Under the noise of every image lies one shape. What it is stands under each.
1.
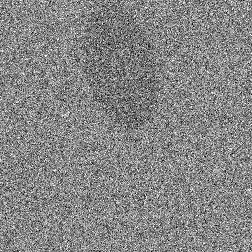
ellipse
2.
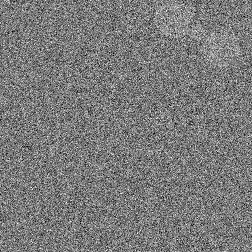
dumbbell
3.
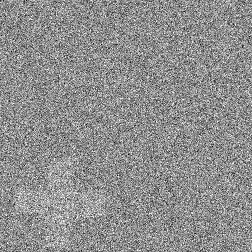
cross
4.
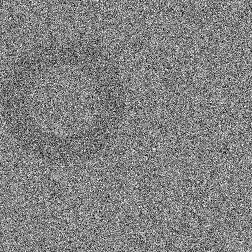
ring
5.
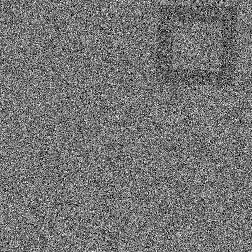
square frame
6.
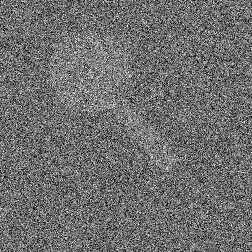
lollipop
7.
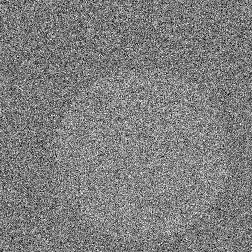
disc
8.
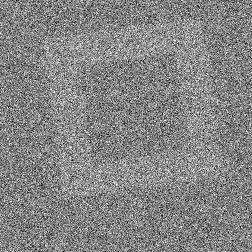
square frame
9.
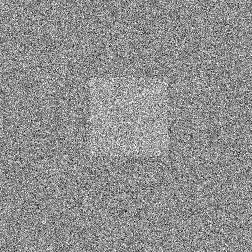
square
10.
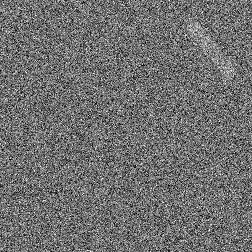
bar
